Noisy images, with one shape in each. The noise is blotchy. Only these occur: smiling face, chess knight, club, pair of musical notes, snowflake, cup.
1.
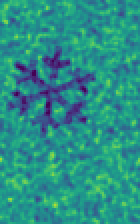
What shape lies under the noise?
snowflake
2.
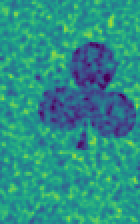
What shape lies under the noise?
club
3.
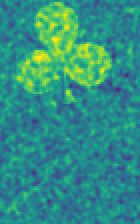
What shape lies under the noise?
club
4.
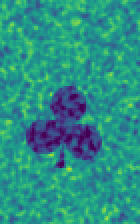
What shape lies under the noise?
club
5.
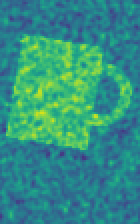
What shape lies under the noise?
cup
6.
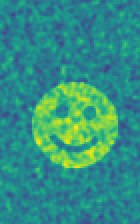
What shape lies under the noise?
smiling face
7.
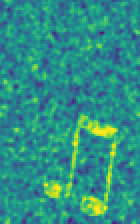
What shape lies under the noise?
pair of musical notes
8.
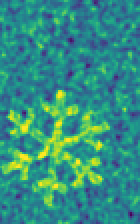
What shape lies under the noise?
snowflake
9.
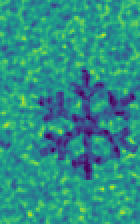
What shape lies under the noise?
snowflake
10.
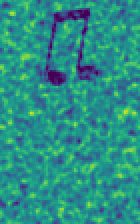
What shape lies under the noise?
pair of musical notes
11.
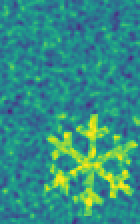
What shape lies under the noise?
snowflake
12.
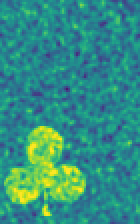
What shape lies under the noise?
club
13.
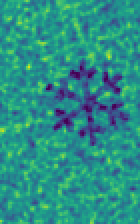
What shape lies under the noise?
snowflake
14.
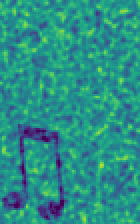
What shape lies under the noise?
pair of musical notes
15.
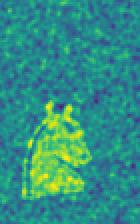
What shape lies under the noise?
chess knight
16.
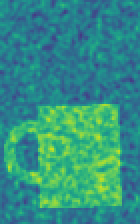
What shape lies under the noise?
cup
